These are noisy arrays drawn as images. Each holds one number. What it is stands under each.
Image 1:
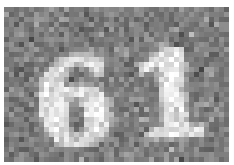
61
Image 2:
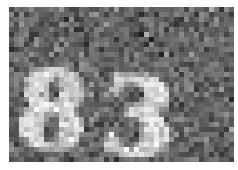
83
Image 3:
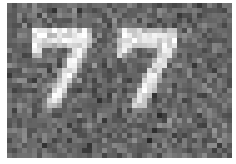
77
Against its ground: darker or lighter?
lighter
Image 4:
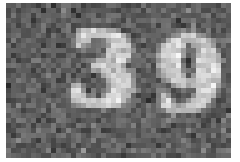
39
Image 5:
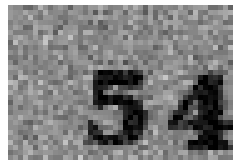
54
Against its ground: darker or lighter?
darker
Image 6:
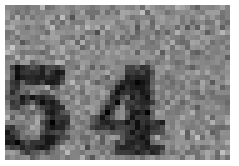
54
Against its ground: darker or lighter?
darker
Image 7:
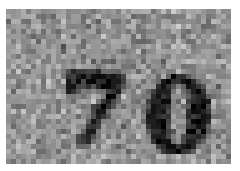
70
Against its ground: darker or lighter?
darker
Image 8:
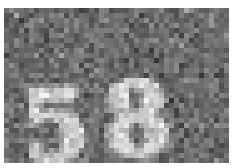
58
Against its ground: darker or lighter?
lighter
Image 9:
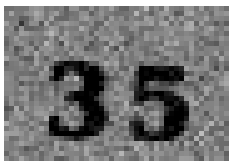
35
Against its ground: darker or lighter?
darker
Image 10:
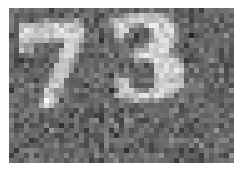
73
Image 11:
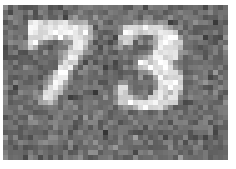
73
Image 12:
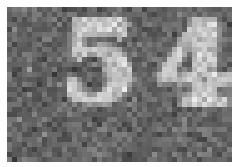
54
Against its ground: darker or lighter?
lighter
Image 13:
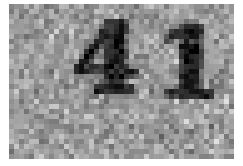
41
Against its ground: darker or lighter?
darker
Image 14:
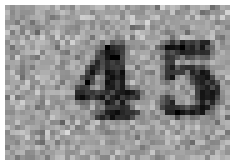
45
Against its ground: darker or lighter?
darker
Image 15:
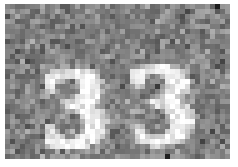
33
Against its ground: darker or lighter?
lighter
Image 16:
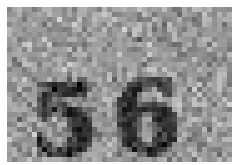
56
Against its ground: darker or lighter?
darker
